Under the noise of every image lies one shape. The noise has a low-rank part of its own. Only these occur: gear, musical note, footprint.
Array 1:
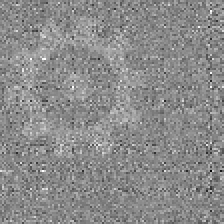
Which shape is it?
gear
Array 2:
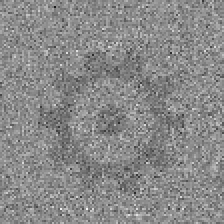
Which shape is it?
gear
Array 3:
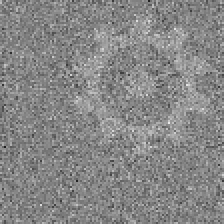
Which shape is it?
gear
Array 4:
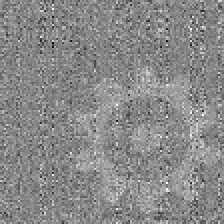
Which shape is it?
gear
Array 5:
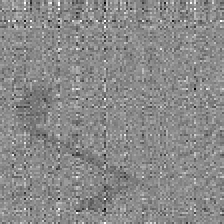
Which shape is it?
musical note
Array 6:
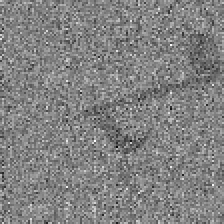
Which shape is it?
musical note
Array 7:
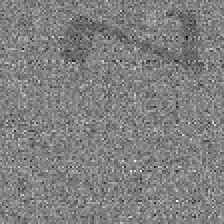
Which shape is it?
musical note
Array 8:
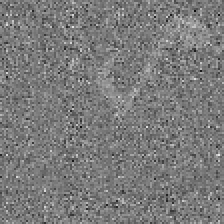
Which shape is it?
musical note
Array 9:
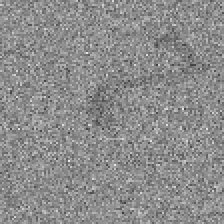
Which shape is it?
musical note
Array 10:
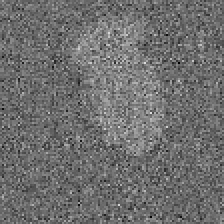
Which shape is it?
footprint
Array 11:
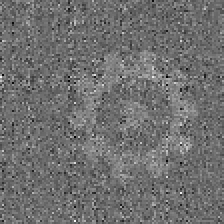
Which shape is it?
gear
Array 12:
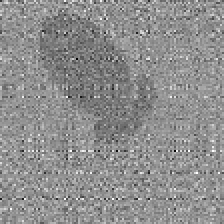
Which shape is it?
footprint
